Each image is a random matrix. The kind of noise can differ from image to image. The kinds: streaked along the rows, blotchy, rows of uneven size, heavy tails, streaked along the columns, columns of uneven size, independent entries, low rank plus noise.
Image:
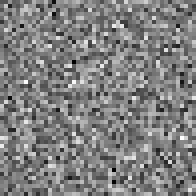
independent entries
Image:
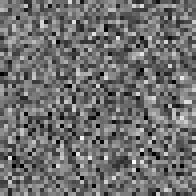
low rank plus noise
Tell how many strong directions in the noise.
five to eight
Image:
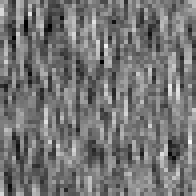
streaked along the columns
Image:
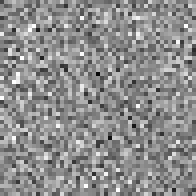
independent entries
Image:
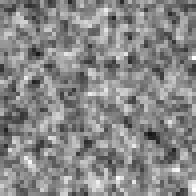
blotchy
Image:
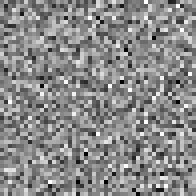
independent entries
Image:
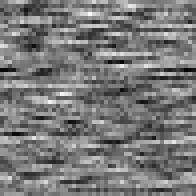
streaked along the rows
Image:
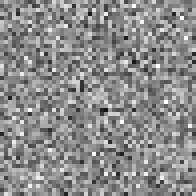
independent entries
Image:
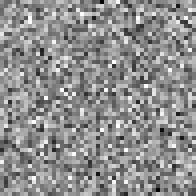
independent entries
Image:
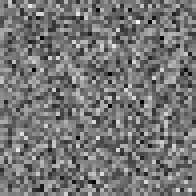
independent entries
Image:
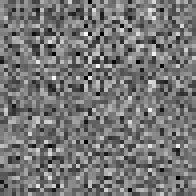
low rank plus noise
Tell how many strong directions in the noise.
one
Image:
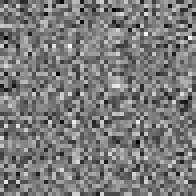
low rank plus noise
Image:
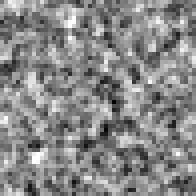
blotchy
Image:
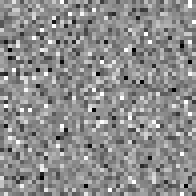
heavy tails
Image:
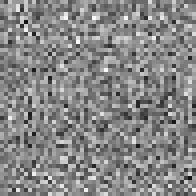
low rank plus noise
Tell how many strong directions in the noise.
five to eight
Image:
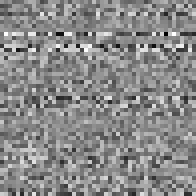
rows of uneven size
